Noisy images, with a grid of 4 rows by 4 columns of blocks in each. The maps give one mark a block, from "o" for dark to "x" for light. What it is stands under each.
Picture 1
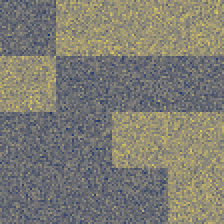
o x x x
x o o o
o o x x
o o o x
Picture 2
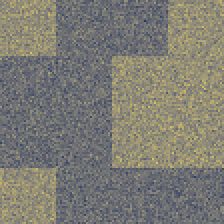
x o o x
o o x x
o o x x
x o o o
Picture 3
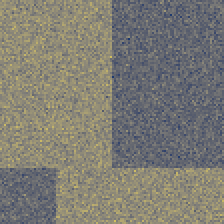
x x o o
x x o o
x x o o
o x x x
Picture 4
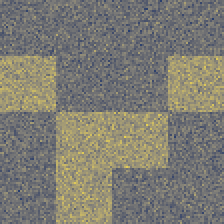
o o o o
x o o x
o x x o
o x o o
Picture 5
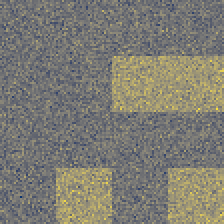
o o o o
o o x x
o o o o
o x o x
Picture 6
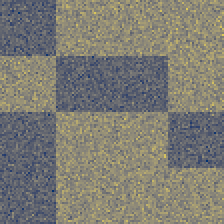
o x x x
x o o x
o x x o
o x x x
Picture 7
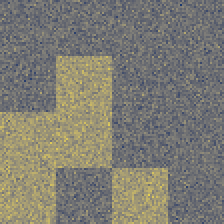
o o o o
o x o o
x x o o
x o x o
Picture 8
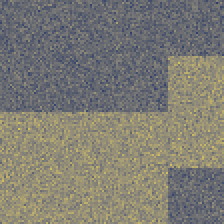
o o o o
o o o x
x x x x
x x x o
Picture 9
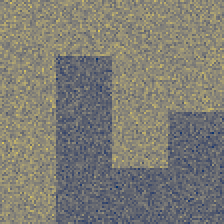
x x x x
x o x x
x o x o
x o o o
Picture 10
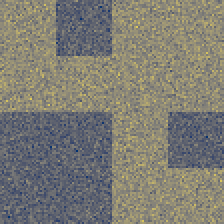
x o x x
x x x x
o o x o
o o x x
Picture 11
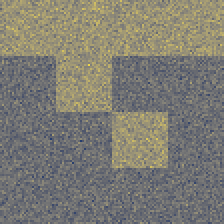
x x x x
o x o o
o o x o
o o o o
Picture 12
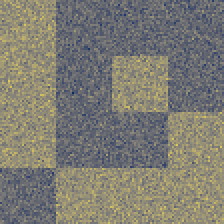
x o o o
x o x o
x o o x
o x x x
